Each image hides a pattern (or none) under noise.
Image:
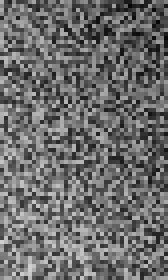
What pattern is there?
a smooth slope
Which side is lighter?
bottom left
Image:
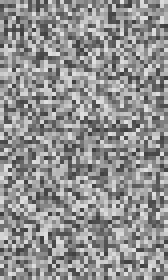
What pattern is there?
only noise
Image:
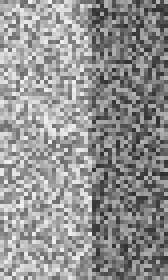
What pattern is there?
a sharp edge
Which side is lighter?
left
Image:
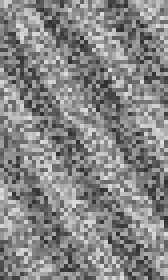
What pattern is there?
diagonal stripes
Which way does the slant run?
top left to bottom right
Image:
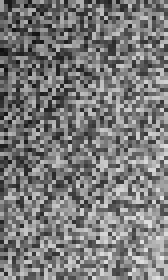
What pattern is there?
a smooth slope
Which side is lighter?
bottom right
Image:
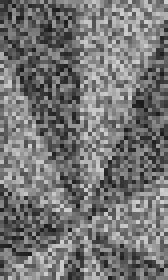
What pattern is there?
spokes from one point
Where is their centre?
bottom middle
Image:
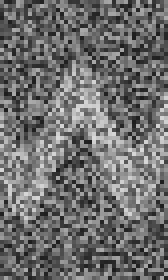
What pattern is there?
a wavy band
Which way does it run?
left to right
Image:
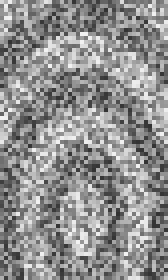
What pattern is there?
rings round one point
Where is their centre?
bottom middle
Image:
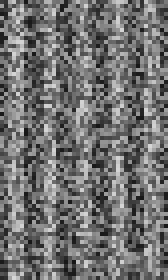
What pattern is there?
vertical stripes
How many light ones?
5
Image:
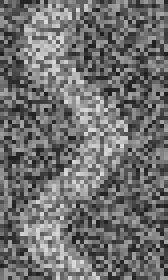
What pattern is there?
a wavy band
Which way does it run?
top to bottom
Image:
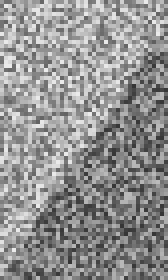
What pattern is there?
a sharp edge
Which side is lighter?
top left
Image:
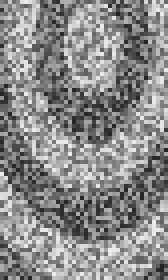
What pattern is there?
rings round one point
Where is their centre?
top middle
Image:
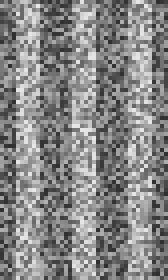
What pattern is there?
vertical stripes
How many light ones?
3
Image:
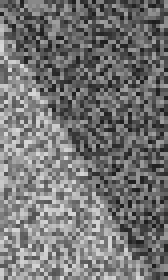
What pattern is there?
a sharp edge
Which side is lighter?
bottom left
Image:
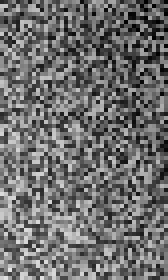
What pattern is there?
a smooth slope
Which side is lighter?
bottom left
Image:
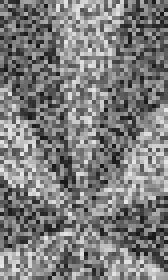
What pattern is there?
spokes from one point
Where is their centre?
bottom middle
